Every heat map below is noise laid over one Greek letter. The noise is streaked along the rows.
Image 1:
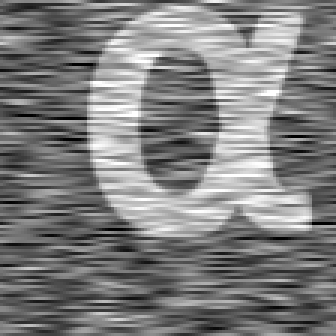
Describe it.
light alpha
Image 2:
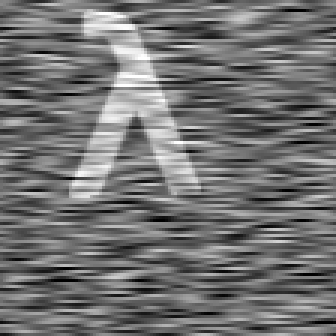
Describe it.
light lambda
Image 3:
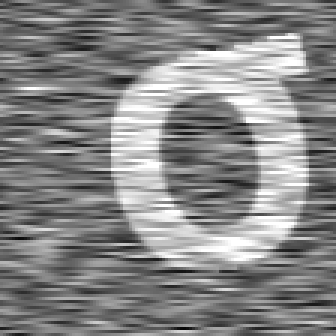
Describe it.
light sigma
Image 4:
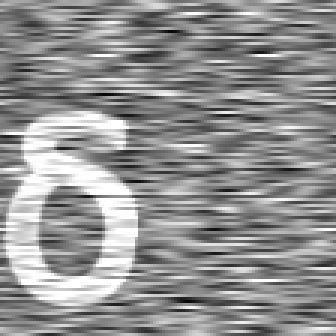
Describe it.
light delta
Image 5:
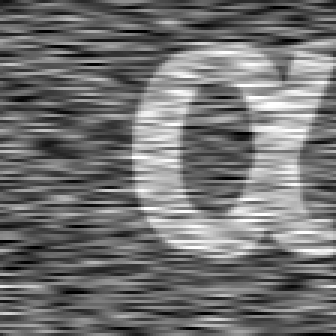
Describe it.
light alpha
